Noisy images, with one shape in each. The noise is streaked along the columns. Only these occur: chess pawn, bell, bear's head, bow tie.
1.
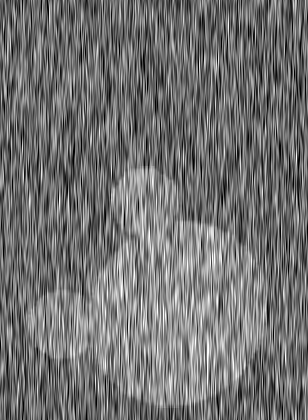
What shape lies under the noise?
bear's head
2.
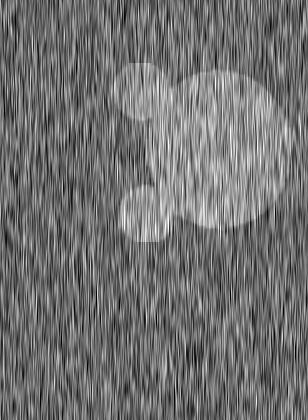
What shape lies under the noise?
bear's head
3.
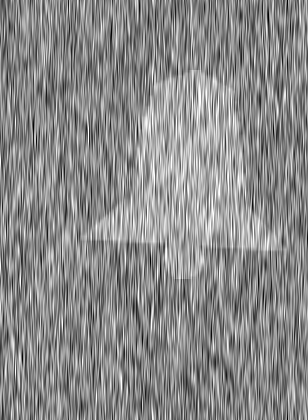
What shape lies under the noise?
bell
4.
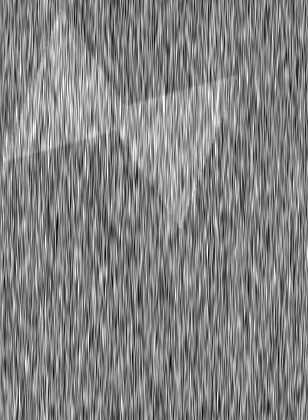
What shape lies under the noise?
bow tie
